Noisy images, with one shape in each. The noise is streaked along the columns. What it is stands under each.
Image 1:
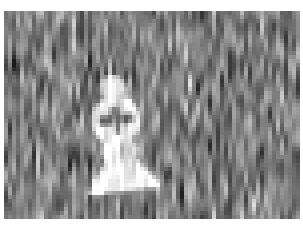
chess bishop
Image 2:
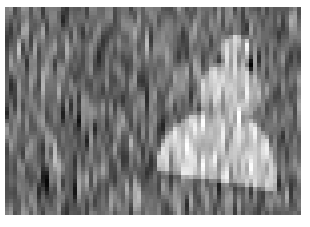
chess pawn
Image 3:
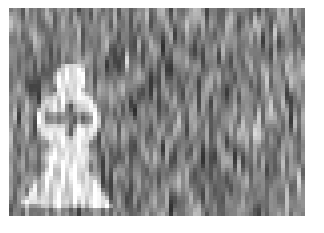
chess bishop
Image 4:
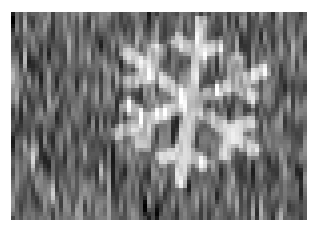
snowflake
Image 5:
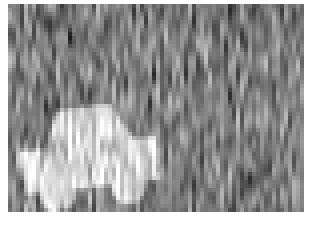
car
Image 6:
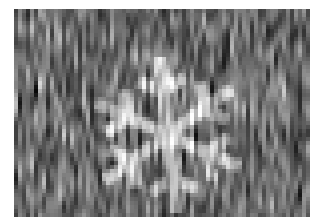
snowflake
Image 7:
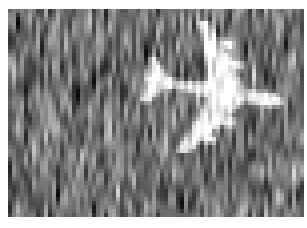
airplane
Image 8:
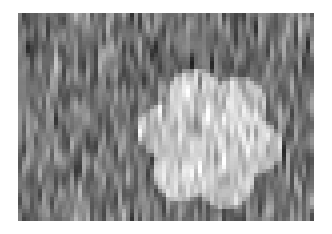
flower
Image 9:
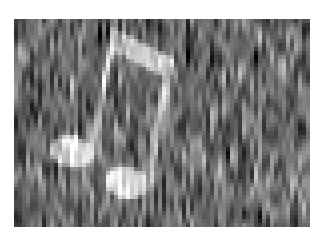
pair of musical notes
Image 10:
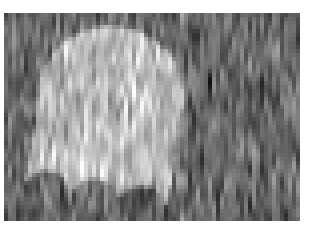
ghost
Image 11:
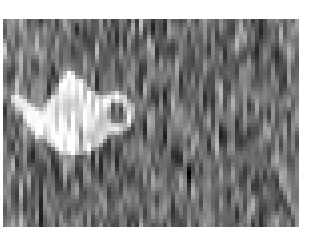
teapot
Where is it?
middle left
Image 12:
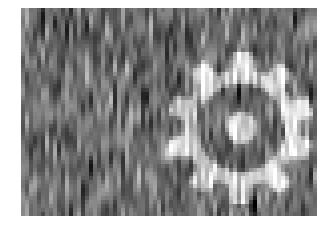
gear
